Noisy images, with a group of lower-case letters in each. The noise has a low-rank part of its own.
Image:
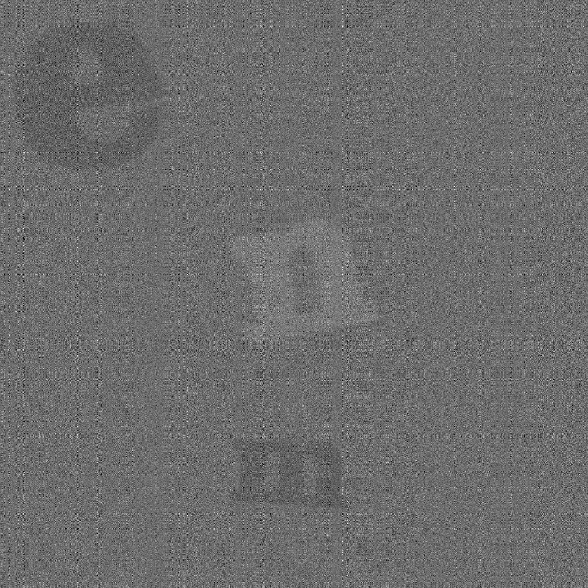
top left: dark e; centre: light n; bottom middle: dark m
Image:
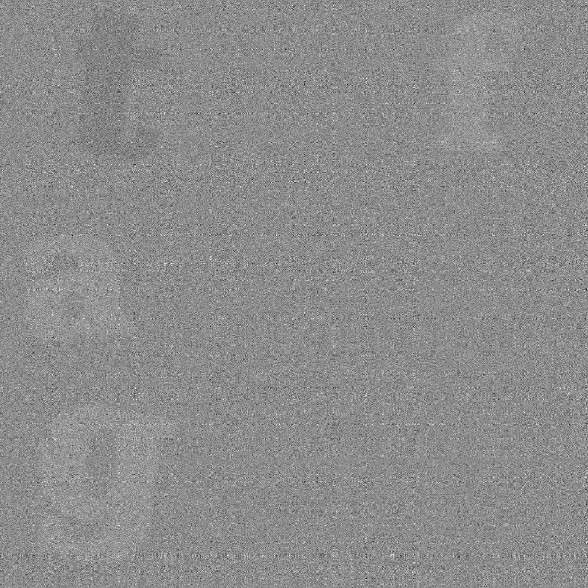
top left: dark t; top right: light f; middle left: light a; bottom left: light g
